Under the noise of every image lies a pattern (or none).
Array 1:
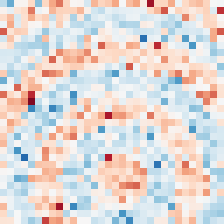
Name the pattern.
rings round one point
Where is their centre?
bottom middle
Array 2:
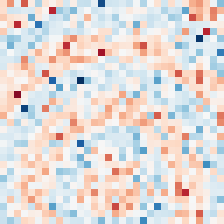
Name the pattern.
rings round one point
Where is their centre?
bottom middle
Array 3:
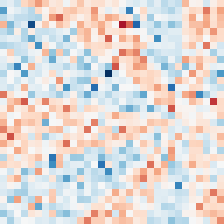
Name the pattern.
spokes from one point
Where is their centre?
middle right
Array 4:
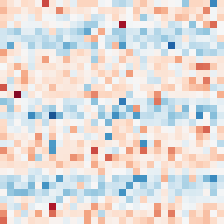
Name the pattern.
horizontal stripes
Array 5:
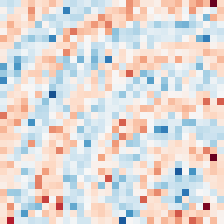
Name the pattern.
rings round one point
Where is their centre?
bottom right
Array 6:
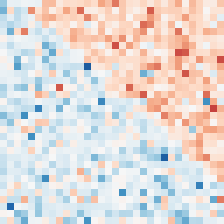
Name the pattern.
a sharp edge
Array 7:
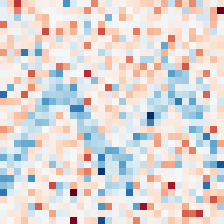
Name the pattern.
a wavy band
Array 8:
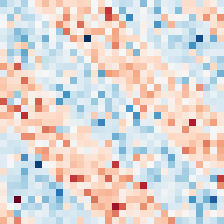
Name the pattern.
diagonal stripes
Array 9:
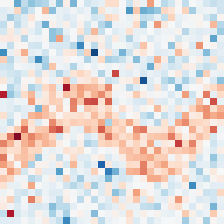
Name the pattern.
a wavy band
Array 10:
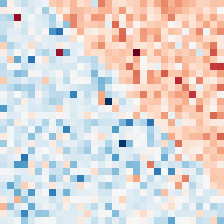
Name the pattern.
a sharp edge
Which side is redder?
top right
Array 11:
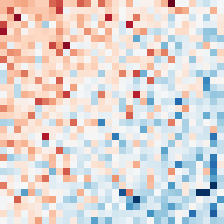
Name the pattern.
a smooth slope
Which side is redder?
top left
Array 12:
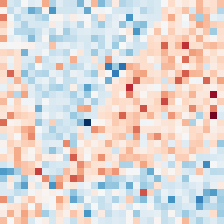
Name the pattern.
spokes from one point
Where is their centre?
bottom left
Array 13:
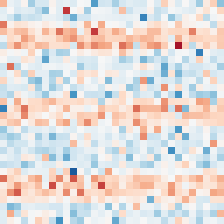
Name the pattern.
horizontal stripes
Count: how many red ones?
3
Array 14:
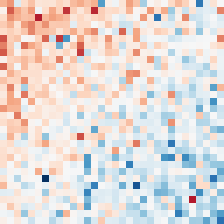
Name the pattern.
a smooth slope
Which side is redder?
top left
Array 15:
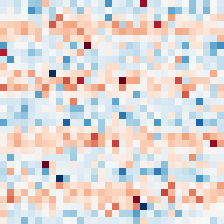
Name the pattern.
horizontal stripes
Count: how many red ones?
4
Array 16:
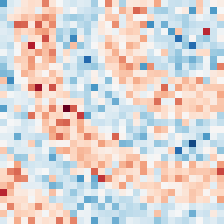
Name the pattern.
rings round one point
